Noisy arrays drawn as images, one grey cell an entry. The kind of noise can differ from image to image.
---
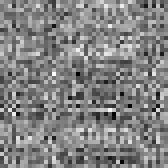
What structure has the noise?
low rank plus noise
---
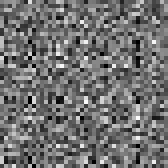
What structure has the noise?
low rank plus noise
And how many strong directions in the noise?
two
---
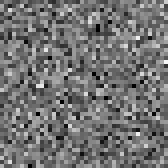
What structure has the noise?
independent entries
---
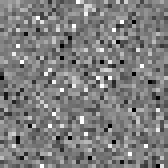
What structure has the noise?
heavy tails
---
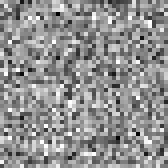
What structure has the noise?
low rank plus noise
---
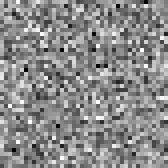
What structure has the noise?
independent entries
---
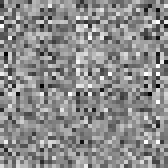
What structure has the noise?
low rank plus noise
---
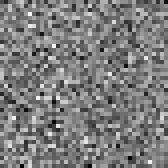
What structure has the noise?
independent entries
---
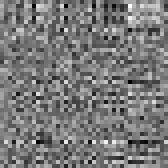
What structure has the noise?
low rank plus noise
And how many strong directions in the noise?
one
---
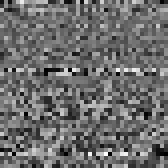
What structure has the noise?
rows of uneven size
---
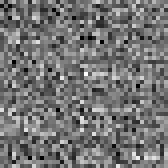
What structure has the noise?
low rank plus noise
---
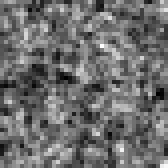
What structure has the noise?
blotchy
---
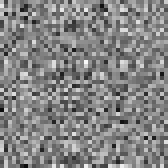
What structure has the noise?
low rank plus noise
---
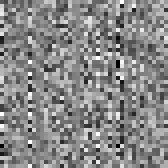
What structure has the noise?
columns of uneven size
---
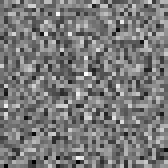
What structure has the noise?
low rank plus noise
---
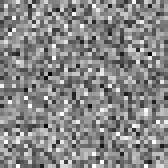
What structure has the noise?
independent entries
